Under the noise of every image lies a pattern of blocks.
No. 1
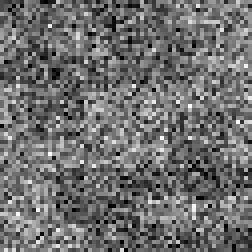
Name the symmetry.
the same after a half turn
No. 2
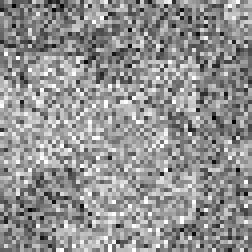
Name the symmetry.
mirrored about the diagonal from the bottom left
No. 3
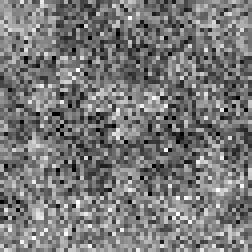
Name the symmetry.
left and right mirror each other
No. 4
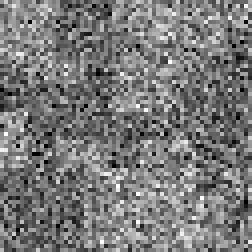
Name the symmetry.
no symmetry
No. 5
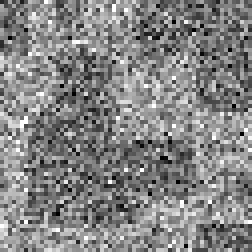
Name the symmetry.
mirrored about the diagonal from the bottom left
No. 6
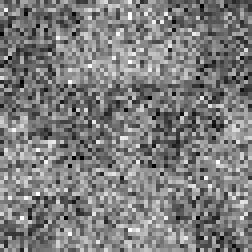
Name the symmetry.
left and right mirror each other
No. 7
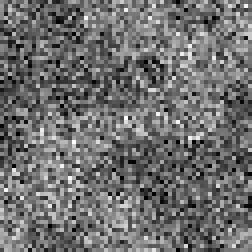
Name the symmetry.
the same after a half turn
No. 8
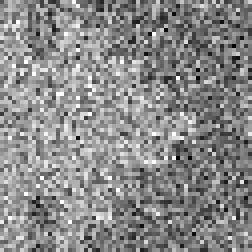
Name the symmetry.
top and bottom mirror each other
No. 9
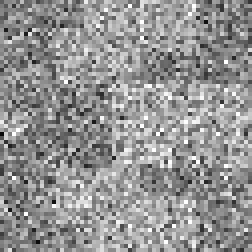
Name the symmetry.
top and bottom mirror each other
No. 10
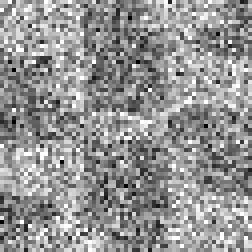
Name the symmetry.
the same after a half turn
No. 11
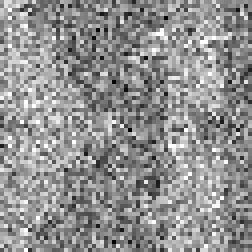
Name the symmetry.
top and bottom mirror each other
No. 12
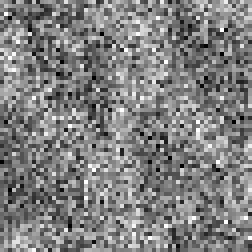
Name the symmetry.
the same after a half turn
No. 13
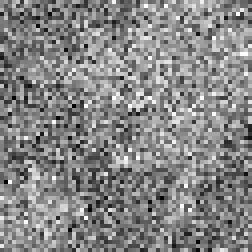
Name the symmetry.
mirrored about the diagonal from the bottom left
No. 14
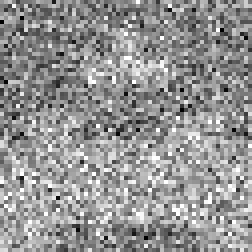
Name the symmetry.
left and right mirror each other
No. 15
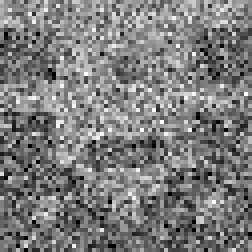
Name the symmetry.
left and right mirror each other
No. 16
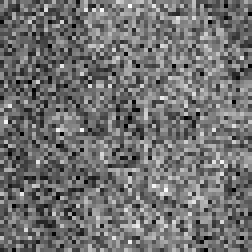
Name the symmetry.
top and bottom mirror each other
